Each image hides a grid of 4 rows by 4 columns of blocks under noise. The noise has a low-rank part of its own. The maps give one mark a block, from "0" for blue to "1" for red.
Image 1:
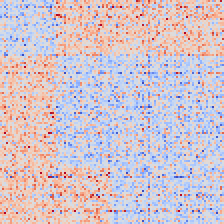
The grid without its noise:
0 1 1 1
1 0 0 0
1 0 0 0
1 1 0 0
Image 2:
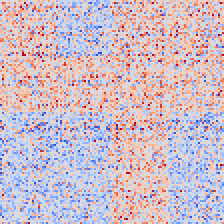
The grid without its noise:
1 0 1 1
1 1 1 1
0 0 1 0
0 0 1 0
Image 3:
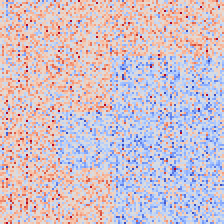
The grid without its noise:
1 1 1 1
1 1 0 0
1 0 0 0
1 1 0 0
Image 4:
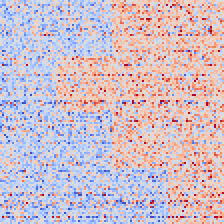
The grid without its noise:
0 0 1 1
0 1 1 1
0 0 1 1
0 0 0 1
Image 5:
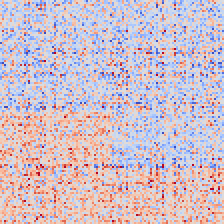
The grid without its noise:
0 0 0 0
0 0 0 0
1 1 0 0
1 1 1 1
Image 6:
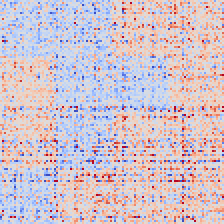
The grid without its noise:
0 0 1 1
1 0 0 1
1 0 1 1
0 1 1 1
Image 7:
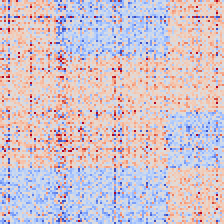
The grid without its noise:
1 0 0 1
1 1 1 1
1 1 1 0
0 0 0 1
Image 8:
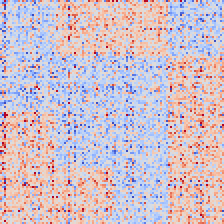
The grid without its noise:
0 1 1 0
0 0 0 1
1 0 0 1
1 1 0 1
